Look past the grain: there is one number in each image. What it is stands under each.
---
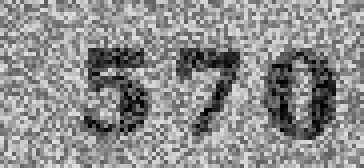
570
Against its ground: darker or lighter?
darker
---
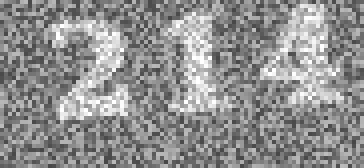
214
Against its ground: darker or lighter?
lighter
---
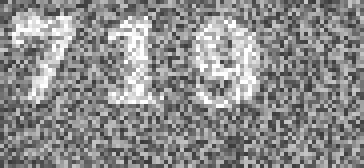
719
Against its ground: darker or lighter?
lighter
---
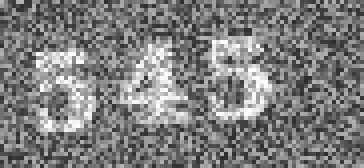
545
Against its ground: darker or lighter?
lighter
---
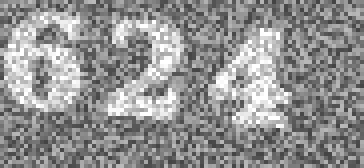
624
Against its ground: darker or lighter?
lighter
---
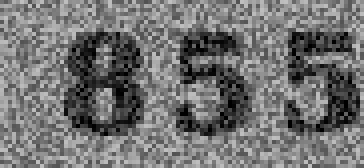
855
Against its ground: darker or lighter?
darker
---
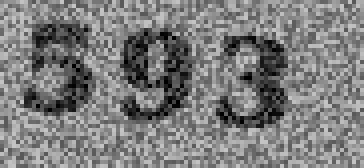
593
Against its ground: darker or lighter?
darker
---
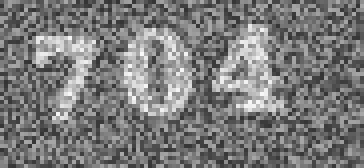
704
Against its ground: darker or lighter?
lighter
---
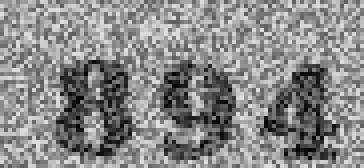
894
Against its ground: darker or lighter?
darker
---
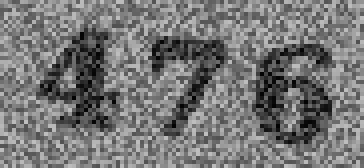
476
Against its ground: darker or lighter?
darker
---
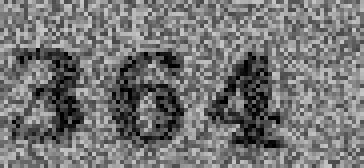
364
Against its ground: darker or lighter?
darker
